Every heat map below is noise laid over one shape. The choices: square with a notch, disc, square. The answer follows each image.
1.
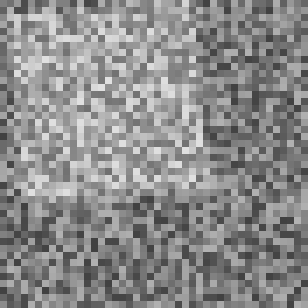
square
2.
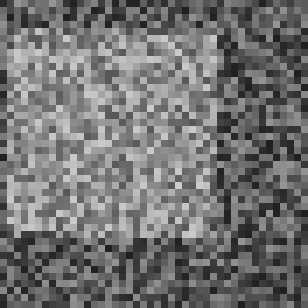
square
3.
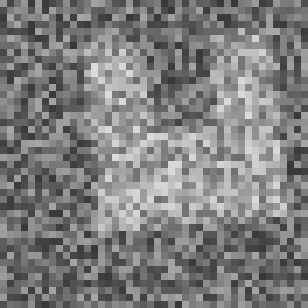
square with a notch
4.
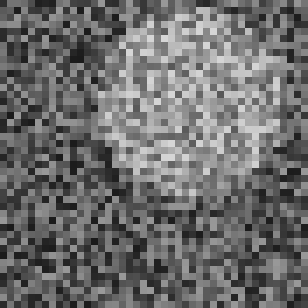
disc
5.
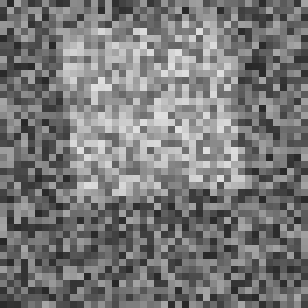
square
